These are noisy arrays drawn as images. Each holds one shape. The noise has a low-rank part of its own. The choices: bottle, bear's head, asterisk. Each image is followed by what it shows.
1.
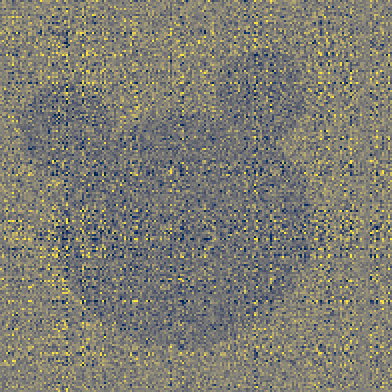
bear's head
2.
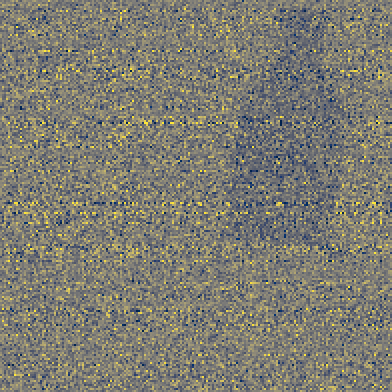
bottle
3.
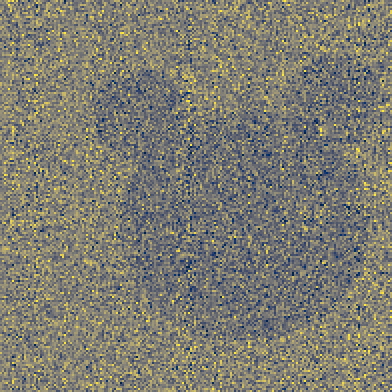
bear's head
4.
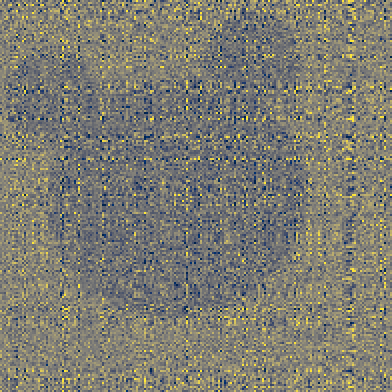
bear's head
